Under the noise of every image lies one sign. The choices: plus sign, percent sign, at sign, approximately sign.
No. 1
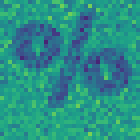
percent sign
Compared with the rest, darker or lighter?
darker
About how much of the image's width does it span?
nearly all
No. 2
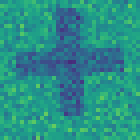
plus sign
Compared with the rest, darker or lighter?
darker
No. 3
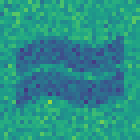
approximately sign
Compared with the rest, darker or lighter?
darker
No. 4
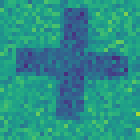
plus sign
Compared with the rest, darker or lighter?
darker
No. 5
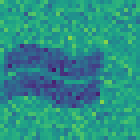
approximately sign
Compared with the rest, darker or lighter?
darker
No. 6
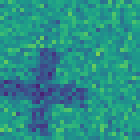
plus sign
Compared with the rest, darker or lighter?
darker
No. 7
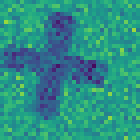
plus sign
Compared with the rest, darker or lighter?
darker
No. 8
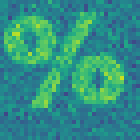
percent sign
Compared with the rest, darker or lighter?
lighter
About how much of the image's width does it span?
nearly all
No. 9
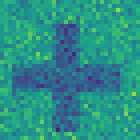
plus sign
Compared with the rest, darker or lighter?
darker
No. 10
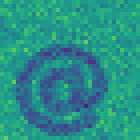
at sign
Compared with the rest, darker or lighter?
darker
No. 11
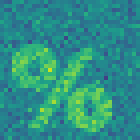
percent sign
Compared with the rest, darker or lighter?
lighter
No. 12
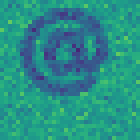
at sign
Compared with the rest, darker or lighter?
darker
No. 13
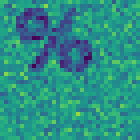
percent sign
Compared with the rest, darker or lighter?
darker
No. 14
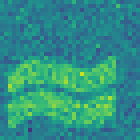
approximately sign
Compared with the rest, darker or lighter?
lighter
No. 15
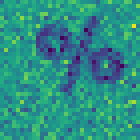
percent sign
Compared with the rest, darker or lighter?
darker
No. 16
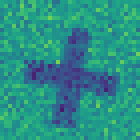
plus sign
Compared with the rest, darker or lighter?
darker
